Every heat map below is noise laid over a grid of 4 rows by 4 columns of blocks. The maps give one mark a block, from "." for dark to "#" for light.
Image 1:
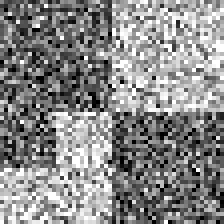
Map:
. . # #
. . # #
. # . .
# # . .
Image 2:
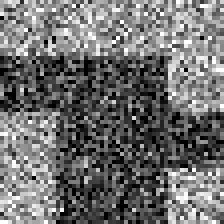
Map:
# # # #
. . . #
# . . .
# . . #
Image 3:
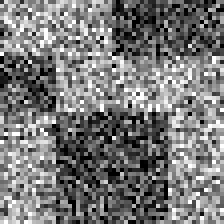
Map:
# # . .
. # # #
# . . #
# . . #
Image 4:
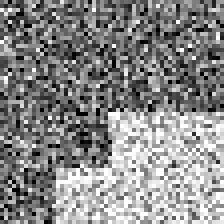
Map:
. . . .
. . . .
. . # #
. # # #
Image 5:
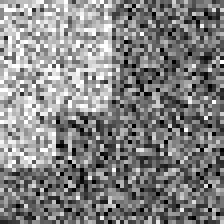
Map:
# # . .
# # . .
# . . .
. . . .
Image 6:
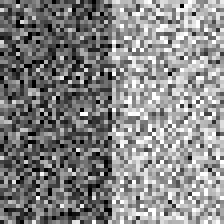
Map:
. . # #
. . # #
. . # #
. . # #
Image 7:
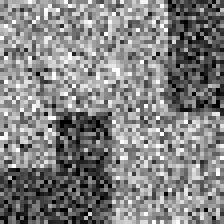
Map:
# # # .
# # # .
# . # #
. . # #
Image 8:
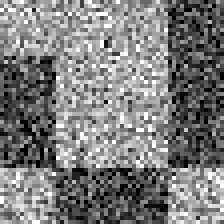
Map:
# # # .
. # # .
. # # .
# . . #
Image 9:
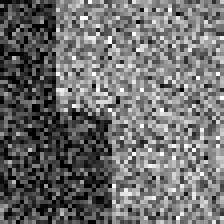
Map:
. # # #
. # # #
. . # #
. . # #
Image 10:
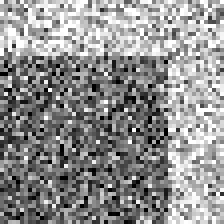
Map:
# # # #
. . . #
. . . #
. . . #
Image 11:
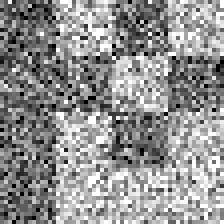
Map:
. # . #
. . # .
. # . #
. # # #
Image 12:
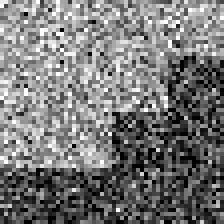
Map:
# # # #
# # # .
# # . .
. . . .
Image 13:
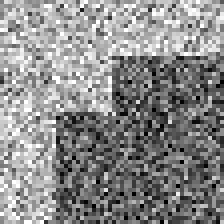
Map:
# # # #
# # . .
# . . .
# . . .
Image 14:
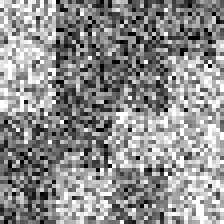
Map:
# . . .
# . . #
. . # #
. # . #
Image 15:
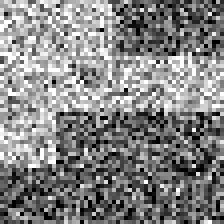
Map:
# # . .
# # # #
# . . .
. . . .
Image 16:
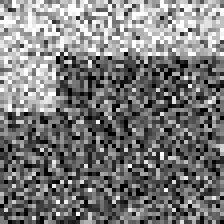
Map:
# # # #
# . . .
. . . .
. . . .
